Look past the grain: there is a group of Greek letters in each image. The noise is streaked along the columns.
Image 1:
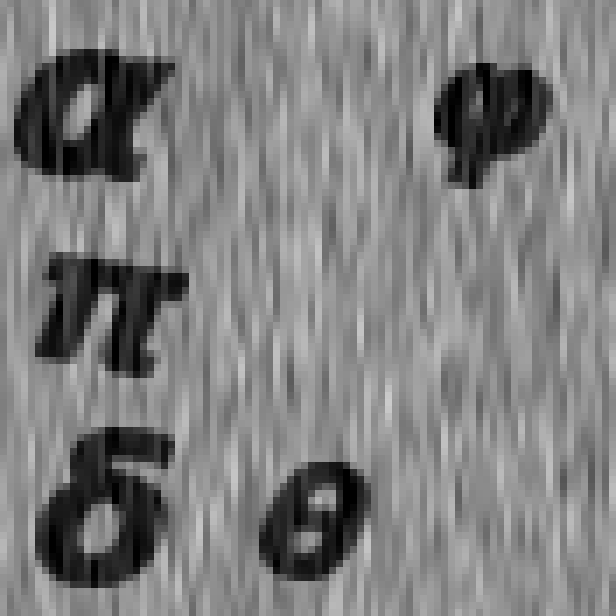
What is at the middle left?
pi
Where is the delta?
bottom left
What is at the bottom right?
nothing
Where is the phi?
top right
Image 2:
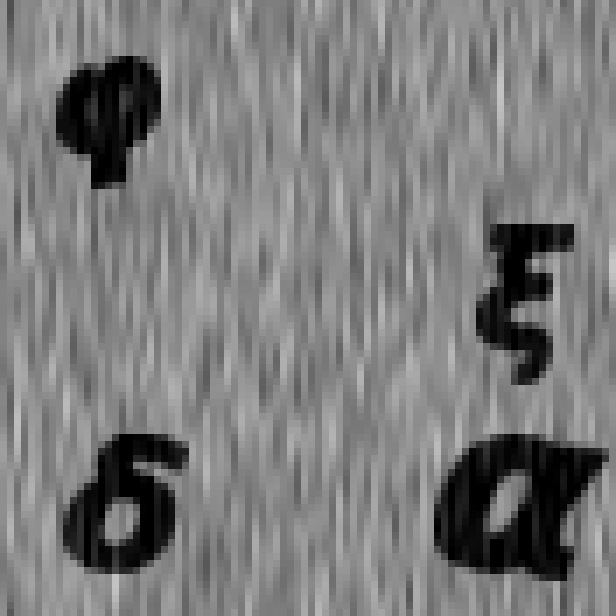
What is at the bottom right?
alpha
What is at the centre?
nothing
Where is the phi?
top left
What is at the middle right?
xi
